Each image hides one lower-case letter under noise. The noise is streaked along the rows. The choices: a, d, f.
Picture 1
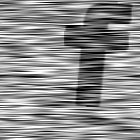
f
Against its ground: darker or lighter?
darker
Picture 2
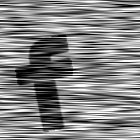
f
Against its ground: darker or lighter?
darker
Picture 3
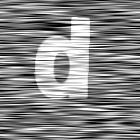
d
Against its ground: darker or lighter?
lighter
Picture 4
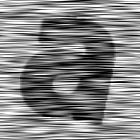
a
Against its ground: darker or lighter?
darker
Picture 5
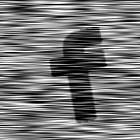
f
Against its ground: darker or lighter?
darker
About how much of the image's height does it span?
two thirds
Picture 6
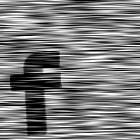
f
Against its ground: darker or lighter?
darker
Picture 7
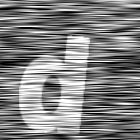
d
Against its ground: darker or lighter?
lighter
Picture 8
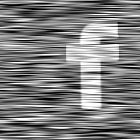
f
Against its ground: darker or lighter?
lighter
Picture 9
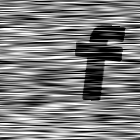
f
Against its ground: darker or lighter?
darker
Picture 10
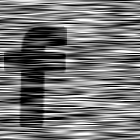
f
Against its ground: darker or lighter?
darker
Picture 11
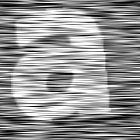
a
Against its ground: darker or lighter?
lighter
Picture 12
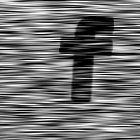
f
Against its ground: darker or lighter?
darker
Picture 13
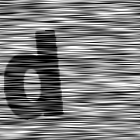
d
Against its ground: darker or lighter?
darker
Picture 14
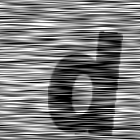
d
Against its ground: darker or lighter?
darker
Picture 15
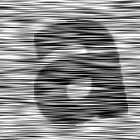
a
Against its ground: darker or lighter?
darker
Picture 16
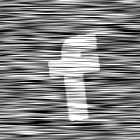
f
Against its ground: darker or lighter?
lighter
